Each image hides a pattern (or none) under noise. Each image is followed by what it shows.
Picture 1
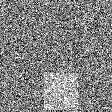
one block
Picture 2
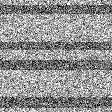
bands of rows
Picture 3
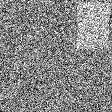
one block
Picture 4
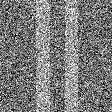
bands of columns
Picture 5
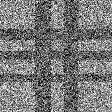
bands of rows crossing bands of columns
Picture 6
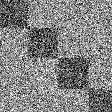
blocks along the diagonal
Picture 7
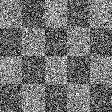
a checkerboard
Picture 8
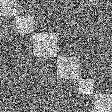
blocks along the diagonal
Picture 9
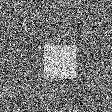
one block
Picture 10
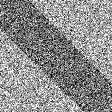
a diagonal band
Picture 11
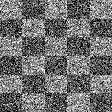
a checkerboard
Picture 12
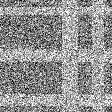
bands of rows crossing bands of columns
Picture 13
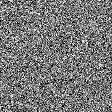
only noise
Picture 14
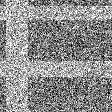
bands of rows crossing bands of columns
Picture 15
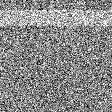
one band of rows
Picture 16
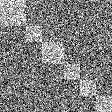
blocks along the diagonal
